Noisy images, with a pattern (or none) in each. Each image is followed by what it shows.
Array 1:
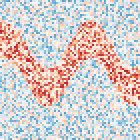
a wavy band
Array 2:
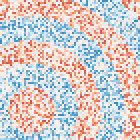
rings round one point
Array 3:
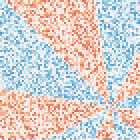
spokes from one point
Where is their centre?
bottom right
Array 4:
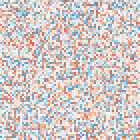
only noise
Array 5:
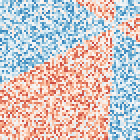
spokes from one point
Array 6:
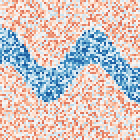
a wavy band
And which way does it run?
left to right
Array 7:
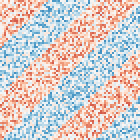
diagonal stripes
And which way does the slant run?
bottom left to top right
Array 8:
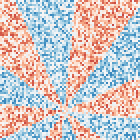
spokes from one point
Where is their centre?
bottom middle
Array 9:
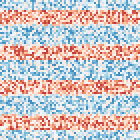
horizontal stripes
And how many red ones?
4
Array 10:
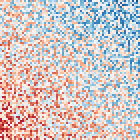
a smooth slope
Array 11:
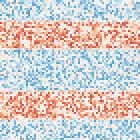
horizontal stripes
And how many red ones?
2
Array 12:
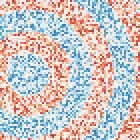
rings round one point
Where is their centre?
middle left
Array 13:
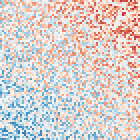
a smooth slope
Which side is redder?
top right
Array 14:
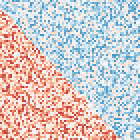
a sharp edge
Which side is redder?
bottom left
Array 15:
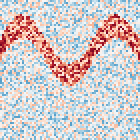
a wavy band
